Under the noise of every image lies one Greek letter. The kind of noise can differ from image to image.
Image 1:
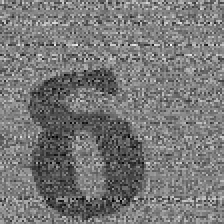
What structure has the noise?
rows of uneven size
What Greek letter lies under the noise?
delta
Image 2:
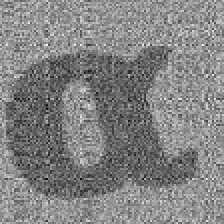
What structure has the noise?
low rank plus noise
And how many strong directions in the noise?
two
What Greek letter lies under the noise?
alpha
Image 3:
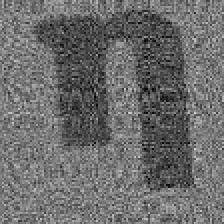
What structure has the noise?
low rank plus noise
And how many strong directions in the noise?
two
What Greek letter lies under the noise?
eta
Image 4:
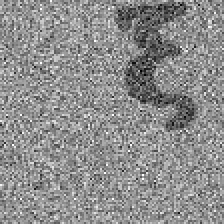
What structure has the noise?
low rank plus noise
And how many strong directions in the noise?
five to eight
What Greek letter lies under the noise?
xi
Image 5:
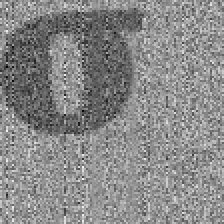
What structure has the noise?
columns of uneven size
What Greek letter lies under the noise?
sigma
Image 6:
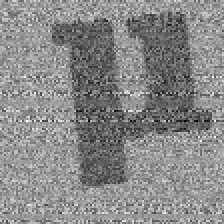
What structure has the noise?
rows of uneven size
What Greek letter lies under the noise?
mu
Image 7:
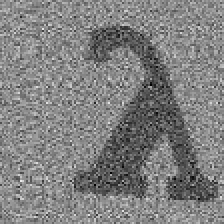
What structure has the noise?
low rank plus noise
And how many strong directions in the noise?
three or four
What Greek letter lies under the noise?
lambda
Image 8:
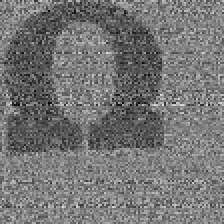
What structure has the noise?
rows of uneven size
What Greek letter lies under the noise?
omega
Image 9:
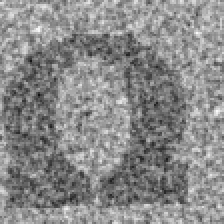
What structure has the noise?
blotchy
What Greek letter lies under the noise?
omega
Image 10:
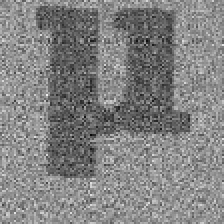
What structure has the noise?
low rank plus noise
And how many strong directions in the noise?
three or four
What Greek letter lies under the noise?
mu
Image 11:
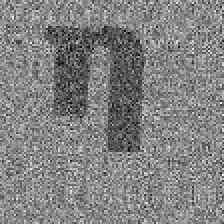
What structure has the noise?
low rank plus noise
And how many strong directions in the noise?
five to eight
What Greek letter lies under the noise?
eta
